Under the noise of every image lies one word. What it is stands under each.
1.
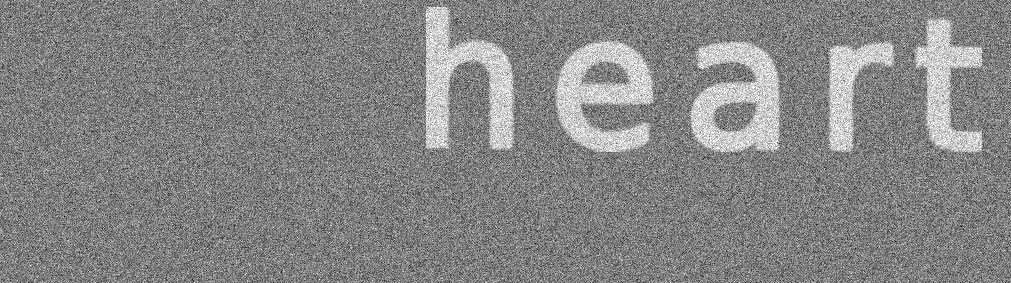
heart
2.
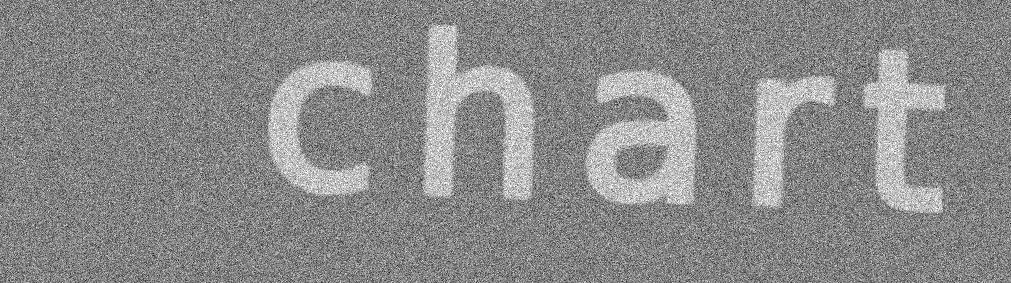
chart
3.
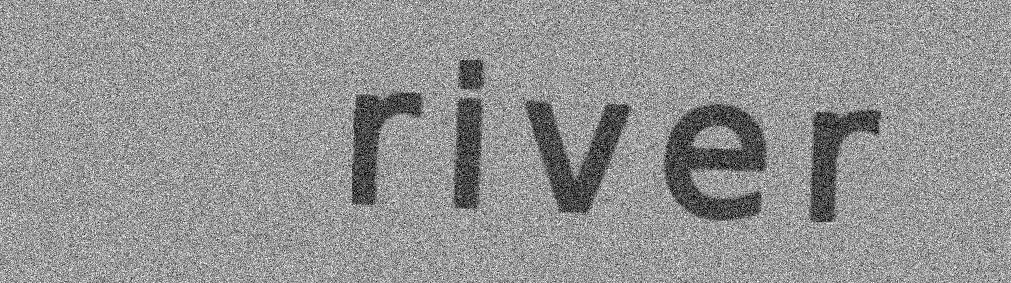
river
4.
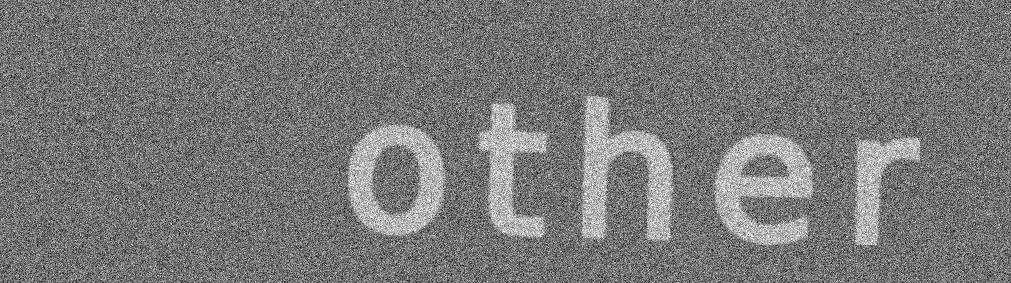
other
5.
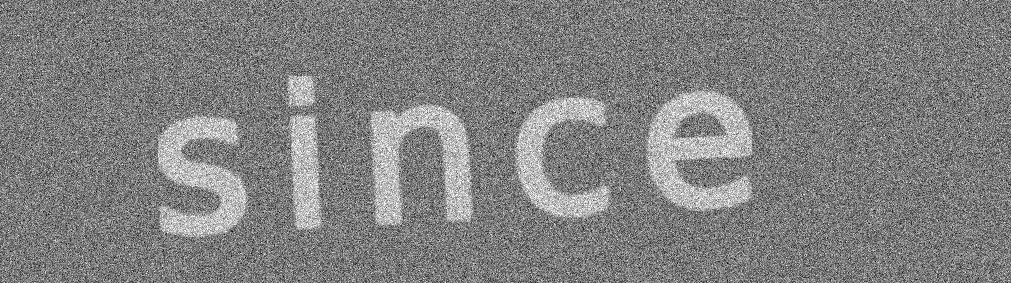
since
